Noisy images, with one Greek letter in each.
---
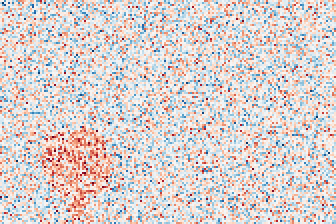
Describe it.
red phi, bottom left
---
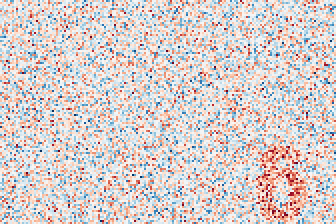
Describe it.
red delta, bottom right
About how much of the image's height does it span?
a third
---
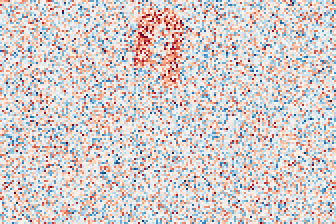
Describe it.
red eta, top middle
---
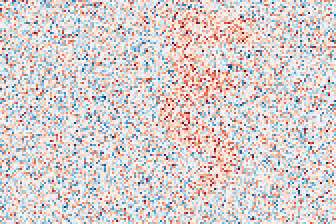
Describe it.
red xi
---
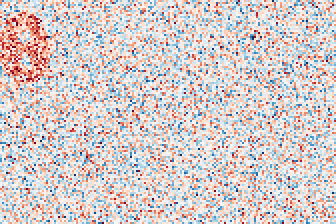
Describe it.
red theta, top left
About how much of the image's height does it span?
a third
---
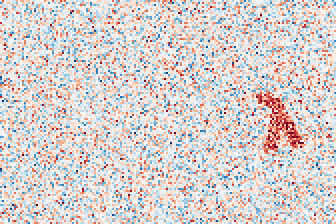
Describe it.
red lambda, middle right
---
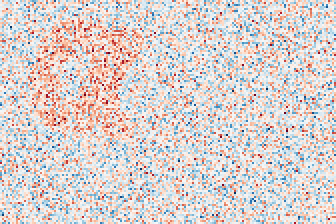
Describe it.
red alpha
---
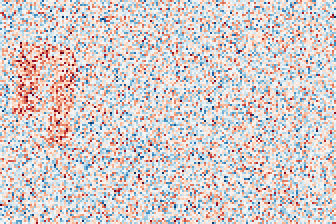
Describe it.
red eta
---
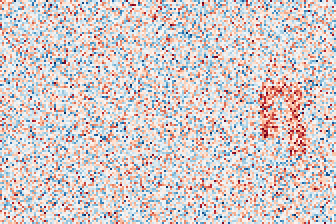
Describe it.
red eta, middle right
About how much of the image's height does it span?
a third
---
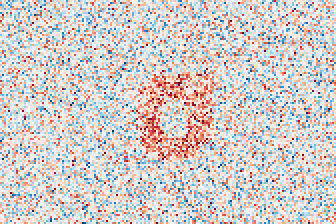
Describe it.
red sigma, centre
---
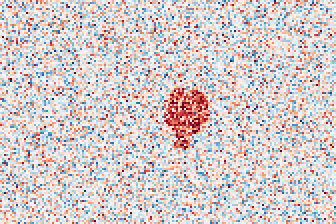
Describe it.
red phi, centre
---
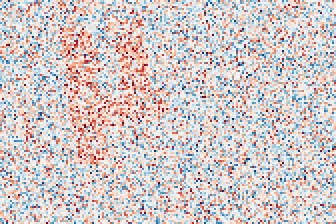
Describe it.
red mu
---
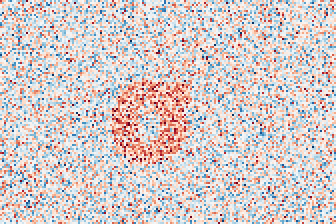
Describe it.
red sigma, centre
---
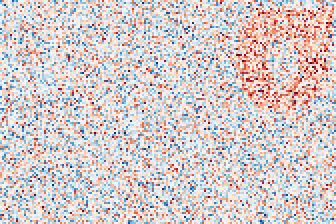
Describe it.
red sigma
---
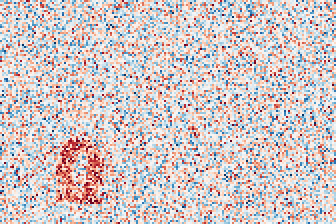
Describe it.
red omega, bottom left
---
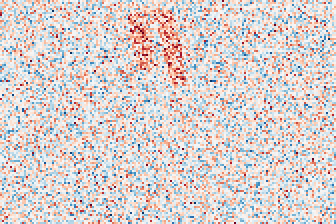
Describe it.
red eta, top middle
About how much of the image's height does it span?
a third
